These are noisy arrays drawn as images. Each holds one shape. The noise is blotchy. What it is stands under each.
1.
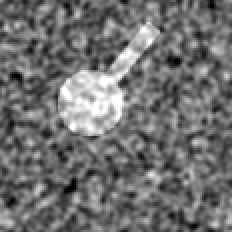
lollipop
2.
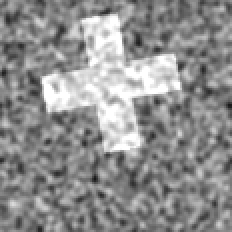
cross
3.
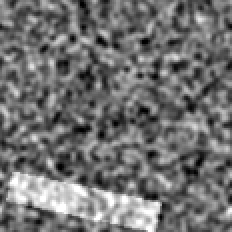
bar
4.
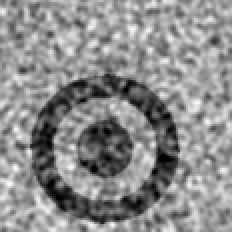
bullseye
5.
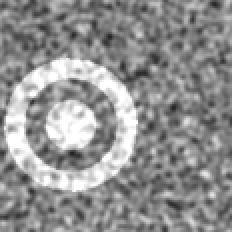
bullseye
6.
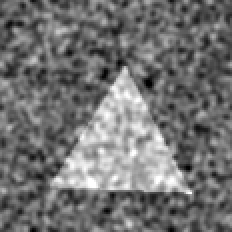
triangle
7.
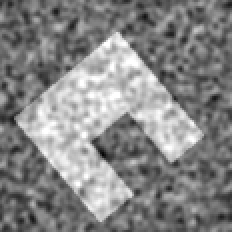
square with a notch
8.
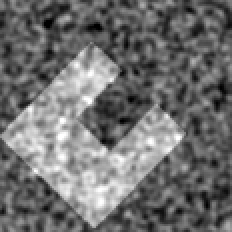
square with a notch
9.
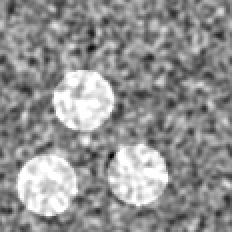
three dots
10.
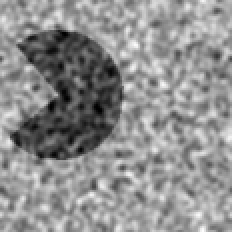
disc with a wedge cut out
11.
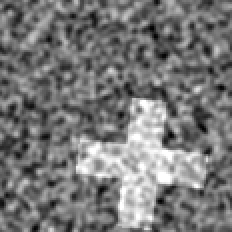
cross
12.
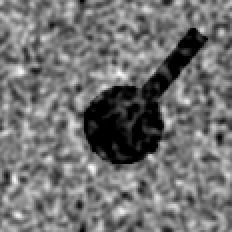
lollipop
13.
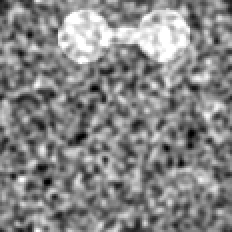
dumbbell
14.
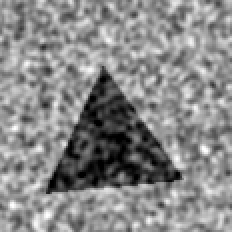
triangle
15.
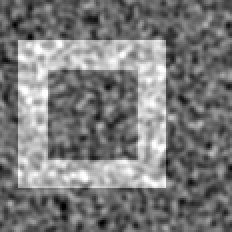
square frame
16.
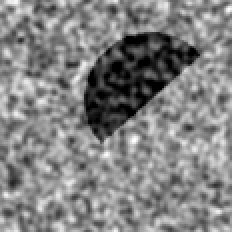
half disc
